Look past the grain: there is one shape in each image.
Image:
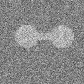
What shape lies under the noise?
dumbbell
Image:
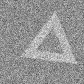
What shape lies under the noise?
triangle frame
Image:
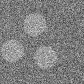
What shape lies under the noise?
three dots
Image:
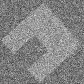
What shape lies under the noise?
square with a notch
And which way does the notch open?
down and left
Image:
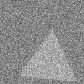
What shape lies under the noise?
triangle
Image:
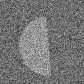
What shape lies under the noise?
half disc
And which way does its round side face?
left
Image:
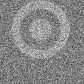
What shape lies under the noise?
bullseye
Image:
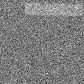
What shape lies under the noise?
bar
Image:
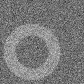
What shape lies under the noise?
ring
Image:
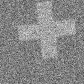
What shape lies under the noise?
cross
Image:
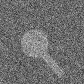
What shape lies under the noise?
lollipop
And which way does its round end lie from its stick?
up and left
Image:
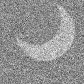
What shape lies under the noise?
crescent
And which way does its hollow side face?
up and left
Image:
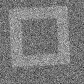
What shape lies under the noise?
square frame
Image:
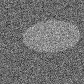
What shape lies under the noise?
ellipse
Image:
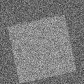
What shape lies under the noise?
square
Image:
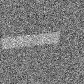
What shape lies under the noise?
bar
